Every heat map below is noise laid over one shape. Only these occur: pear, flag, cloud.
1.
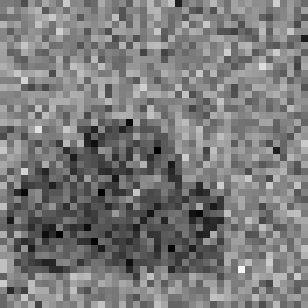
dark cloud
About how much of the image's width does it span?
two thirds
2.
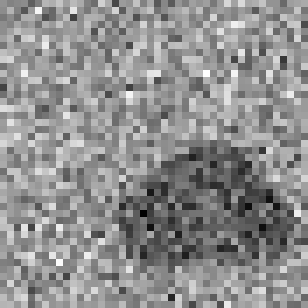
dark cloud
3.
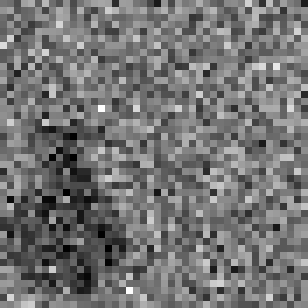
dark pear
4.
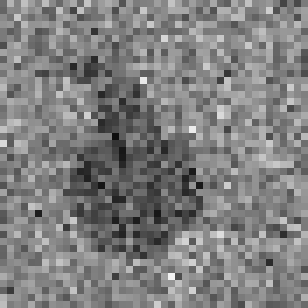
dark pear
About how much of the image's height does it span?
two thirds
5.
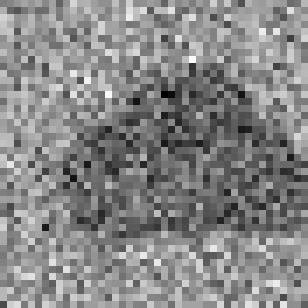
dark cloud
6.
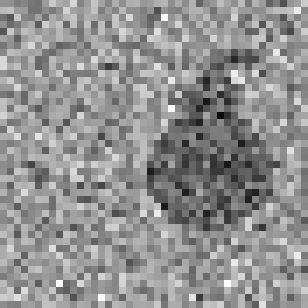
dark pear
